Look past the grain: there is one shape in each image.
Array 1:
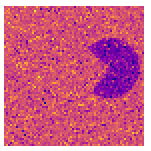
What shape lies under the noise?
disc with a wedge cut out
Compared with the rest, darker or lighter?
darker
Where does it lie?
middle right
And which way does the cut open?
left
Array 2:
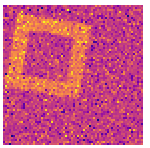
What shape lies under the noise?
square frame
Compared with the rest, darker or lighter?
lighter
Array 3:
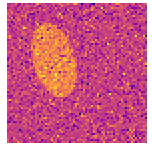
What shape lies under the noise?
ellipse
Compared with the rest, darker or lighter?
lighter
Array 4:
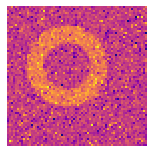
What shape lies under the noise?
ring
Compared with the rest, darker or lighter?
lighter
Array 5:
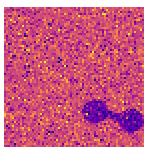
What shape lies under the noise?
dumbbell
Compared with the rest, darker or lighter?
darker
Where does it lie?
bottom right
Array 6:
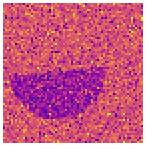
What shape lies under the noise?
half disc
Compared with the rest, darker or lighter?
darker
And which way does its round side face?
down
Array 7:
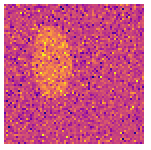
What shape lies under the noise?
ellipse
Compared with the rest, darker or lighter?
lighter
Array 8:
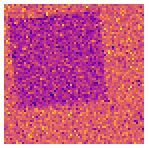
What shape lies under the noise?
square
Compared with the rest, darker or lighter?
darker
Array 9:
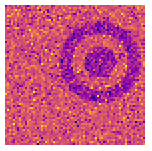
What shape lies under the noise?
bullseye
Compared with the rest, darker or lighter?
darker
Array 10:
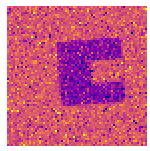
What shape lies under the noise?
square with a notch
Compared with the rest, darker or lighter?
darker
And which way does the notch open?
right
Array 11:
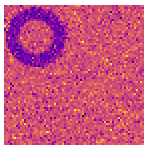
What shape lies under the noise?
ring
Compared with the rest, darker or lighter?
darker
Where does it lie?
top left
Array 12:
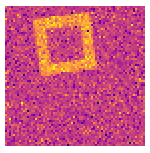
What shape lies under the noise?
square frame
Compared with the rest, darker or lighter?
lighter
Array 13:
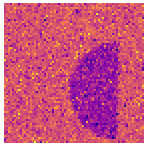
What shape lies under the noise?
half disc
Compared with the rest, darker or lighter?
darker
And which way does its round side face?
left
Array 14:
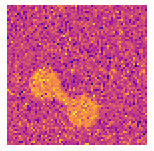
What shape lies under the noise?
dumbbell
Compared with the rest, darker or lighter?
lighter
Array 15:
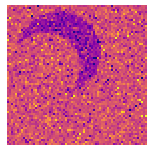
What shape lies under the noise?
crescent
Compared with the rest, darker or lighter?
darker
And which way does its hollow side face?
down and left
